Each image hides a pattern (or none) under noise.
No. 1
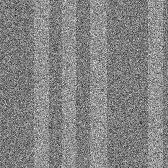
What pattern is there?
bands of columns
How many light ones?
4
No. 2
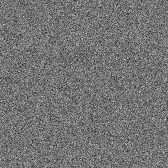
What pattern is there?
only noise
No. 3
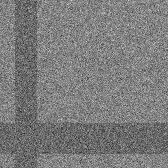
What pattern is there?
bands of rows crossing bands of columns
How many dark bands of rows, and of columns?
1 and 1
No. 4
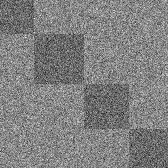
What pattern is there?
blocks along the diagonal
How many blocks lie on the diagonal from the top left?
4
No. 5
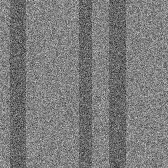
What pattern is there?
bands of columns
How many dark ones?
3
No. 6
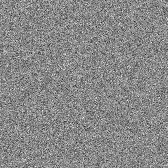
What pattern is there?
only noise
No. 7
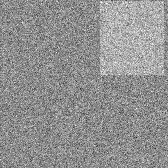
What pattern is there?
one block
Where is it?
top right
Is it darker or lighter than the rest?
lighter
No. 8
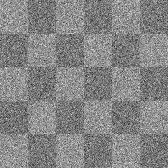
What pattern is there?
a checkerboard
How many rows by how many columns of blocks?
5 by 6
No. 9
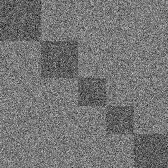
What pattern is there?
blocks along the diagonal
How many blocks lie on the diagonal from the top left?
5
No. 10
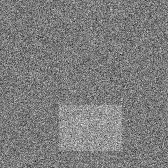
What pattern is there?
one block
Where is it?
bottom middle
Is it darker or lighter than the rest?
lighter
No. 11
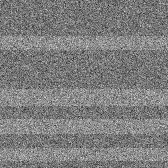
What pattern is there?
bands of rows
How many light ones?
4
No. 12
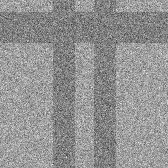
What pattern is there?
bands of rows crossing bands of columns
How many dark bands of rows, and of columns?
1 and 2
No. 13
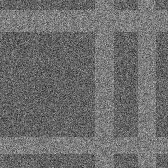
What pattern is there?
bands of rows crossing bands of columns
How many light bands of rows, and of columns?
2 and 2
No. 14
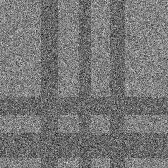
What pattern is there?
bands of rows crossing bands of columns
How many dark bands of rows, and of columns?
2 and 3
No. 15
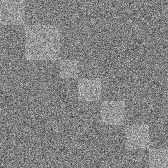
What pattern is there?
blocks along the diagonal
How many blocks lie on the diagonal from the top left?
7
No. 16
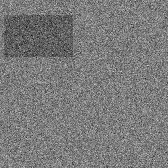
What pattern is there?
one block
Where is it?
top left
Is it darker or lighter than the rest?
darker
